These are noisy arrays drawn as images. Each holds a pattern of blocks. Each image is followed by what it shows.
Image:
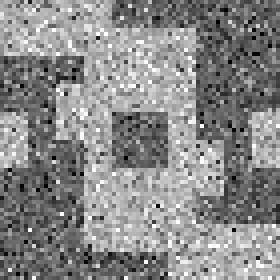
the same after a half turn
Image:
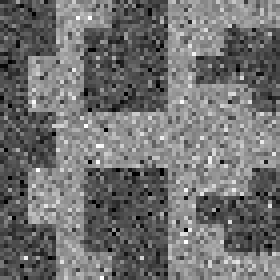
top and bottom mirror each other
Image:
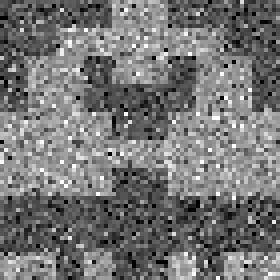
left and right mirror each other
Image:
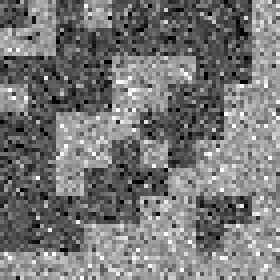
mirrored about the diagonal from the top left
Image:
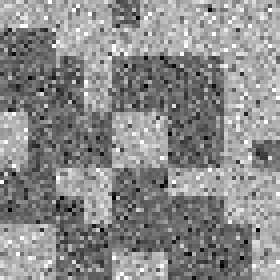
mirrored about the diagonal from the bottom left
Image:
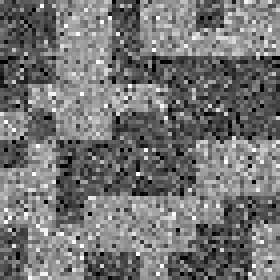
no symmetry
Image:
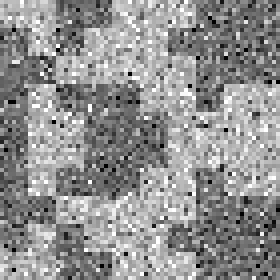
top and bottom mirror each other
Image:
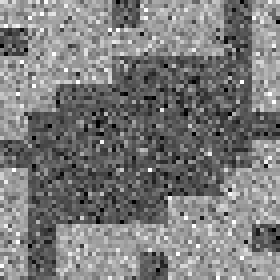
the same after a half turn
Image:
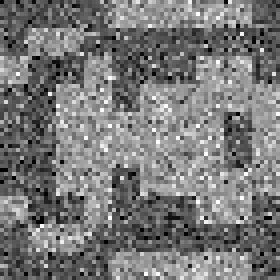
top and bottom mirror each other
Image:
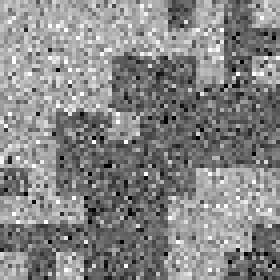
mirrored about the diagonal from the top left
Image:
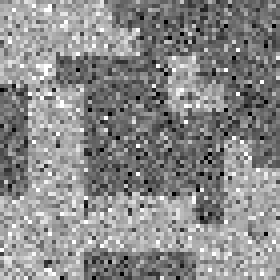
mirrored about the diagonal from the bottom left
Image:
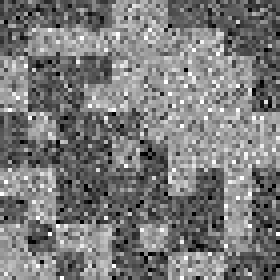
mirrored about the diagonal from the bottom left
